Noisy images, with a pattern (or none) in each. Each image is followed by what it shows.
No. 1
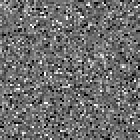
only noise
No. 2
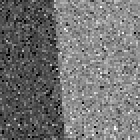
a sharp edge
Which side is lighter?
right
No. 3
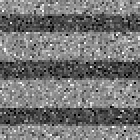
horizontal stripes
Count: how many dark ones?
3
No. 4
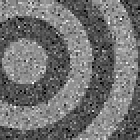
rings round one point
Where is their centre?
middle left
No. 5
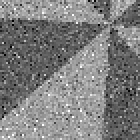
spokes from one point
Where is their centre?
top right
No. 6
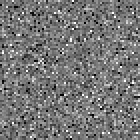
only noise
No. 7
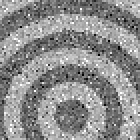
rings round one point
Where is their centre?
bottom middle
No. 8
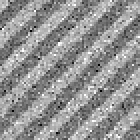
diagonal stripes
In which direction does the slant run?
bottom left to top right
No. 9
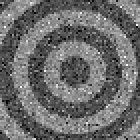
rings round one point
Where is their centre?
centre
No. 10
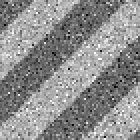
diagonal stripes
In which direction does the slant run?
bottom left to top right
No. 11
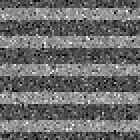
horizontal stripes
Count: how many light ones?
5
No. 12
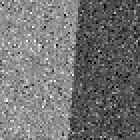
a sharp edge
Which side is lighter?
left
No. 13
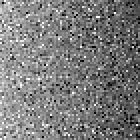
a smooth slope
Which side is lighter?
left
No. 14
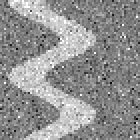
a wavy band
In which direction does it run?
top to bottom
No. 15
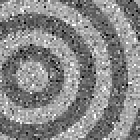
rings round one point
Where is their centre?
middle left
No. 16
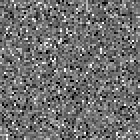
only noise
